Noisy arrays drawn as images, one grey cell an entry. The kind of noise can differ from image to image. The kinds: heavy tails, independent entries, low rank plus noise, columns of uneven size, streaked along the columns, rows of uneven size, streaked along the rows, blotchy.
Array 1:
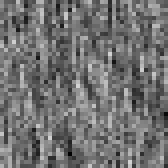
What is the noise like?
streaked along the columns
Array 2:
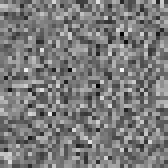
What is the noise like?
low rank plus noise
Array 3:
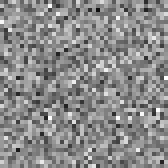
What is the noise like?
independent entries
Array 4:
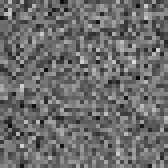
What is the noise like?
independent entries
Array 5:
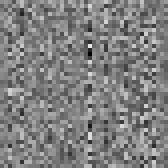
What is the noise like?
columns of uneven size
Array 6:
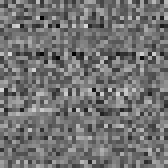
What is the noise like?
rows of uneven size
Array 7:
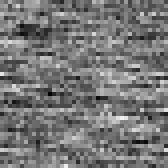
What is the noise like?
streaked along the rows
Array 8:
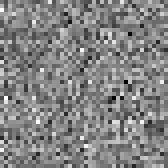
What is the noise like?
low rank plus noise
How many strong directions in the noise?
three or four
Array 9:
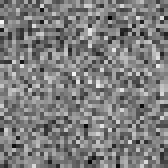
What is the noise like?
low rank plus noise
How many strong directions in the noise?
five to eight
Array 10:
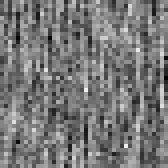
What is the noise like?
streaked along the columns
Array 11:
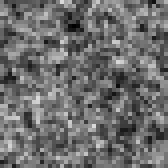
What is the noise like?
blotchy
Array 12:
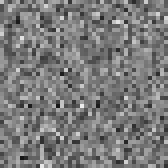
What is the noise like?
low rank plus noise
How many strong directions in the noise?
three or four
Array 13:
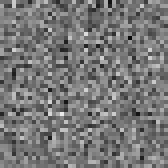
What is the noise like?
low rank plus noise
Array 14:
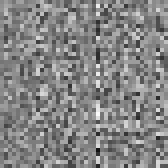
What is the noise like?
columns of uneven size
